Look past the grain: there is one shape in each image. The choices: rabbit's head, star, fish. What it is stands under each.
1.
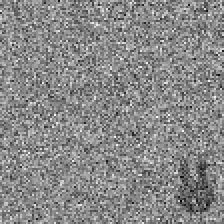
rabbit's head
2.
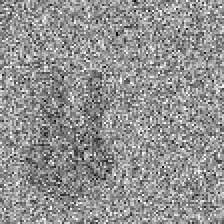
rabbit's head
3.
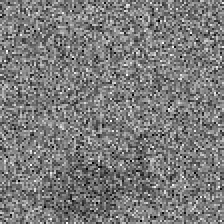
fish
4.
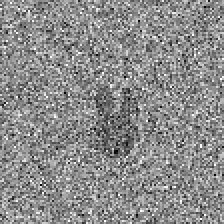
rabbit's head
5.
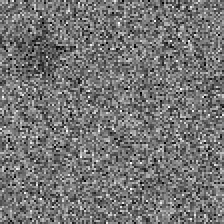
star
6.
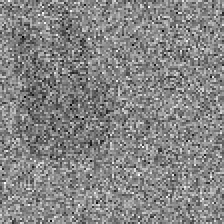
rabbit's head
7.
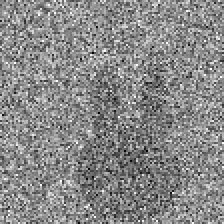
rabbit's head
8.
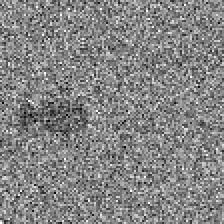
fish
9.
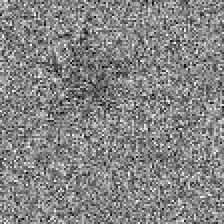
star
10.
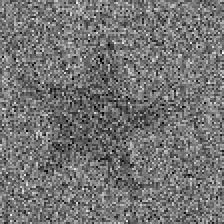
star
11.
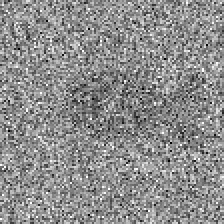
fish
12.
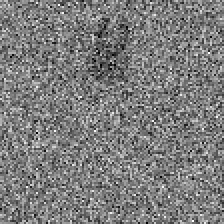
rabbit's head
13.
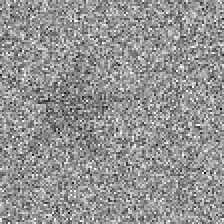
star
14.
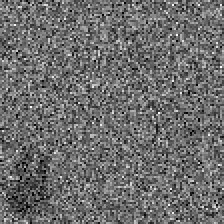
rabbit's head
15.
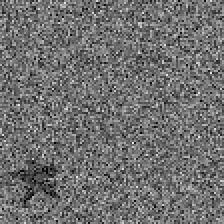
star
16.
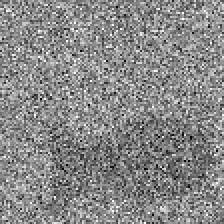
fish
